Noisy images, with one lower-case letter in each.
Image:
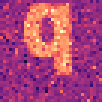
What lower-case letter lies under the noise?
q
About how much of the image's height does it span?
two thirds
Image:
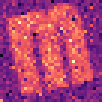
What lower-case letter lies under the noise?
m
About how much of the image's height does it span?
nearly all
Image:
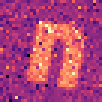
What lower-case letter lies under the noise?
n
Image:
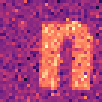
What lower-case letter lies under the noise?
n
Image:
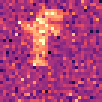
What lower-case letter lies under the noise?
f
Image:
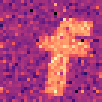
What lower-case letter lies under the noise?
f
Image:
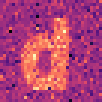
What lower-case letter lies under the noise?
d
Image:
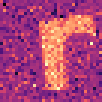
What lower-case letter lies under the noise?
r
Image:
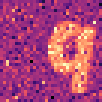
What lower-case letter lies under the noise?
q
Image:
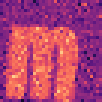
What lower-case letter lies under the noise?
m
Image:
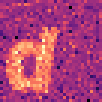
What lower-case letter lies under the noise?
d
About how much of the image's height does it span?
two thirds
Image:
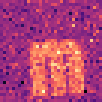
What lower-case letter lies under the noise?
m
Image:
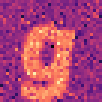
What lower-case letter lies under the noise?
g
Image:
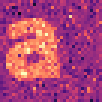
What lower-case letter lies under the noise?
a
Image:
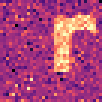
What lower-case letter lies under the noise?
r
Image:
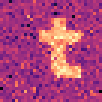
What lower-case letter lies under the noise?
t
